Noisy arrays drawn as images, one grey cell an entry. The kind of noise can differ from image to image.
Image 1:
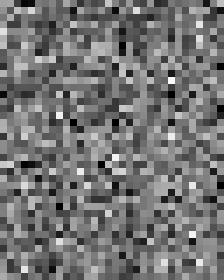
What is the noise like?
low rank plus noise
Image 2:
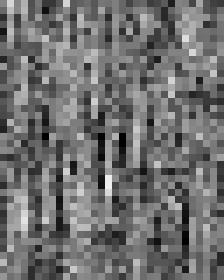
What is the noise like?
streaked along the columns
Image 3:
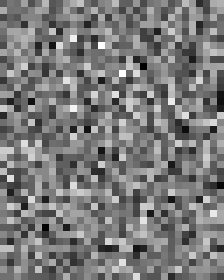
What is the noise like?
independent entries
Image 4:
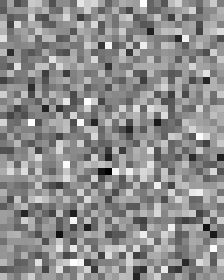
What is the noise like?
independent entries
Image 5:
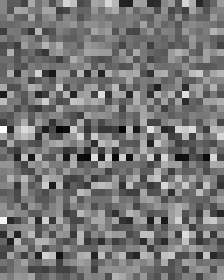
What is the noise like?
rows of uneven size
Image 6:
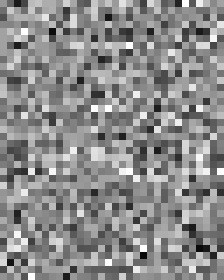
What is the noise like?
low rank plus noise
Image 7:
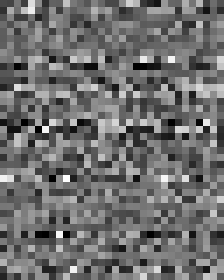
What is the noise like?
rows of uneven size
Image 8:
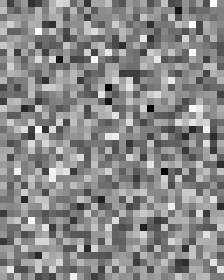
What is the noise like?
independent entries
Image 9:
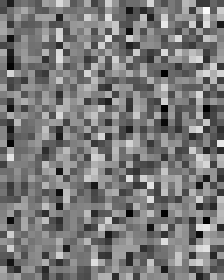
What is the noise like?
columns of uneven size
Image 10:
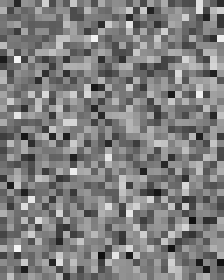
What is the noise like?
independent entries
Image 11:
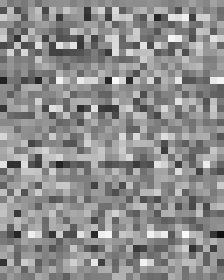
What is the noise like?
rows of uneven size
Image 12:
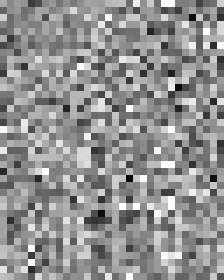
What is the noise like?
low rank plus noise
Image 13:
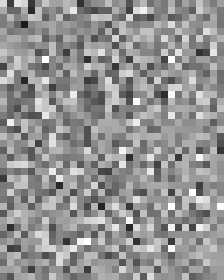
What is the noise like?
low rank plus noise
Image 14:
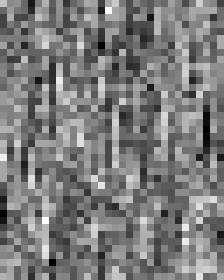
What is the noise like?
streaked along the columns
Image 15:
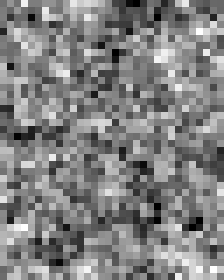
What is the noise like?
blotchy
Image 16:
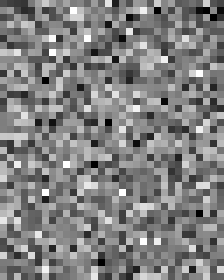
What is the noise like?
independent entries
